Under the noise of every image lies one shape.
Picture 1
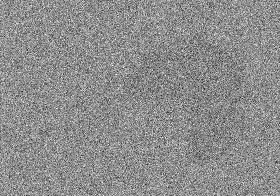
dark disc with a wedge cut out
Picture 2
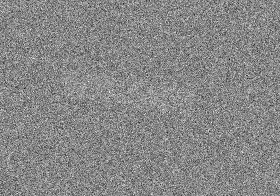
light bar
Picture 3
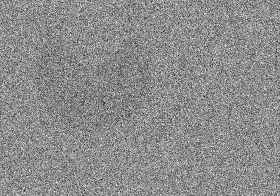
dark disc with a wedge cut out
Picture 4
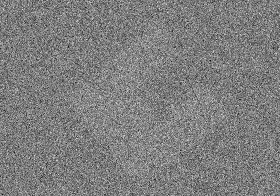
light square with a notch
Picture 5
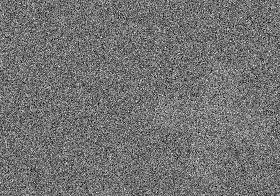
light cross
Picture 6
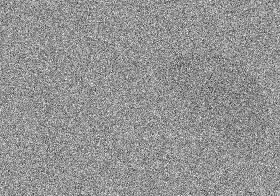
dark half disc
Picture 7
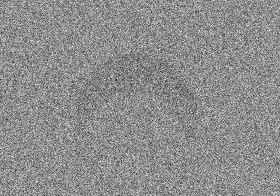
dark crescent
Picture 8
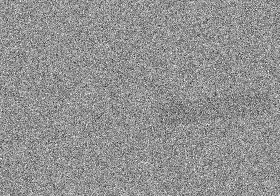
dark bar, middle right
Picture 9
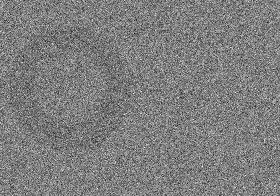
dark ring
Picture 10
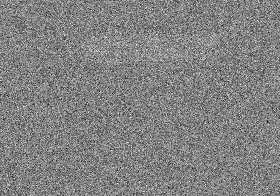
light bar
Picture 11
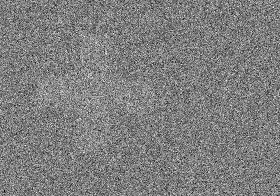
light cross
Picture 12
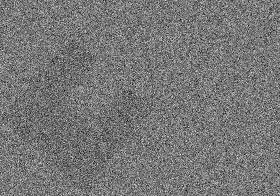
dark square with a notch
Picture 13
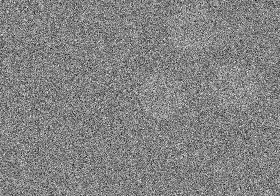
light three dots
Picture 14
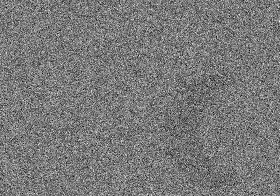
dark crescent
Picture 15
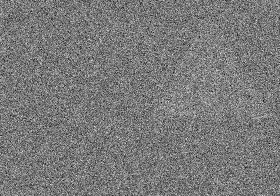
light triangle
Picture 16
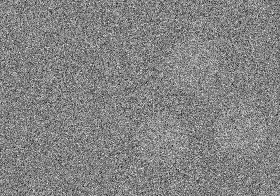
light three dots
